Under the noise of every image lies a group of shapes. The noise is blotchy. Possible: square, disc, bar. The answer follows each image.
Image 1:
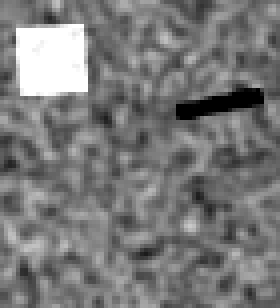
top left: light square; top right: dark bar
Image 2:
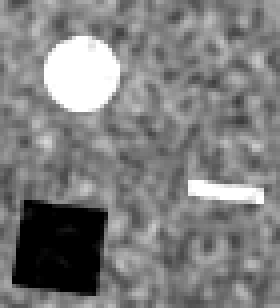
top left: light disc; bottom left: dark square; bottom right: light bar
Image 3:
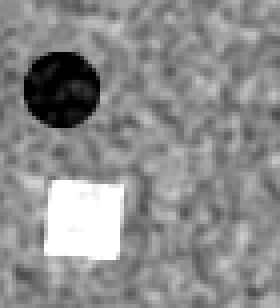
top left: dark disc; bottom left: light square
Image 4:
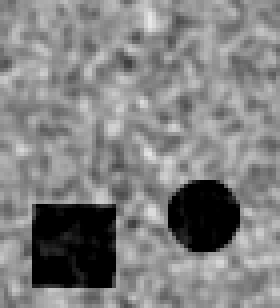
bottom left: dark square; bottom right: dark disc
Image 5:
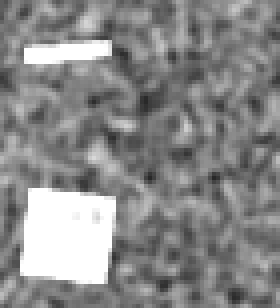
top left: light bar; bottom left: light square
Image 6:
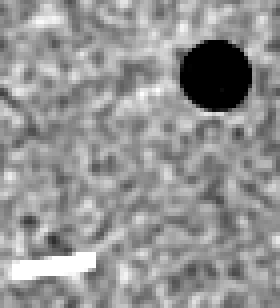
top right: dark disc; bottom left: light bar
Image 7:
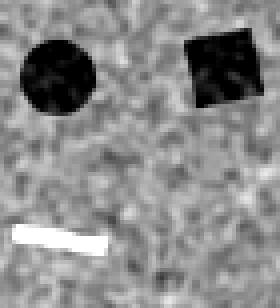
top left: dark disc; top right: dark square; bottom left: light bar
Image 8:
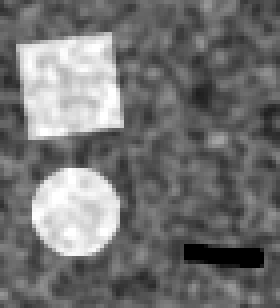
top left: light square; bottom left: light disc; bottom right: dark bar
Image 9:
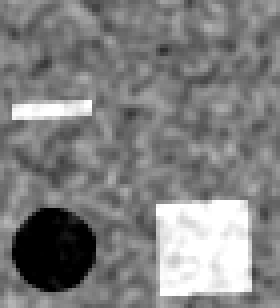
top left: light bar; bottom left: dark disc; bottom right: light square
